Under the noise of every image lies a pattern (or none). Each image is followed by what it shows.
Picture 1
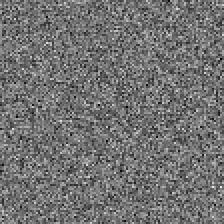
only noise
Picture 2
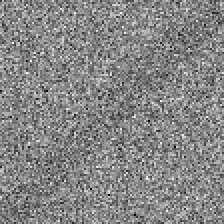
a diagonal band
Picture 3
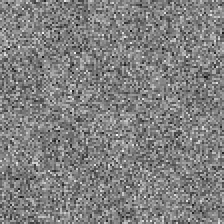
a checkerboard
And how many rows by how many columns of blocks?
4 by 5
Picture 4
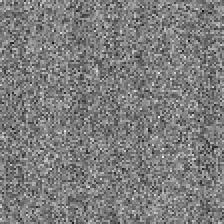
bands of columns
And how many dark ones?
5
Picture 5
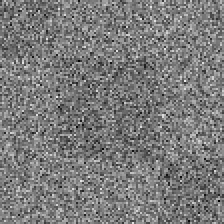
blocks along the diagonal
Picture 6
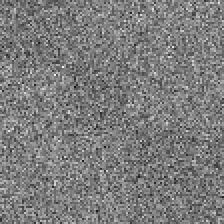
blocks along the diagonal
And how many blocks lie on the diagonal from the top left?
3
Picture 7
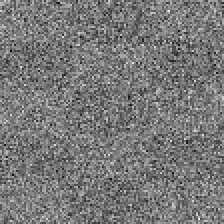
a checkerboard
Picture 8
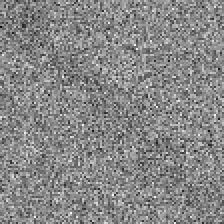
blocks along the diagonal
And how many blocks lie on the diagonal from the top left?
5
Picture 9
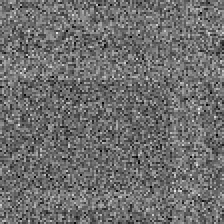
bands of rows crossing bands of columns
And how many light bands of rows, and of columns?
3 and 1
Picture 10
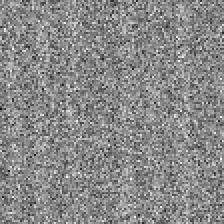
bands of columns
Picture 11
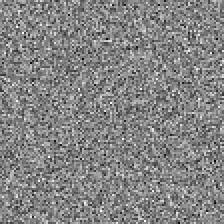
only noise
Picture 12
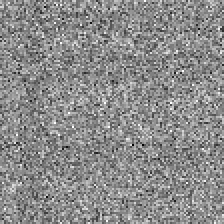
bands of rows crossing bands of columns
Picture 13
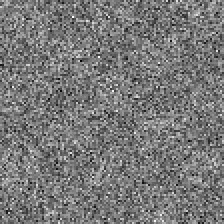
a checkerboard
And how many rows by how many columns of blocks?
6 by 5
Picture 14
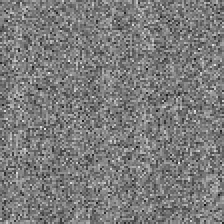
bands of columns
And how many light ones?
5
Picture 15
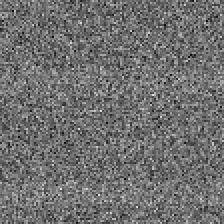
bands of rows
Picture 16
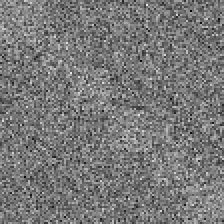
blocks along the diagonal
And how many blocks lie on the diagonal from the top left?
6
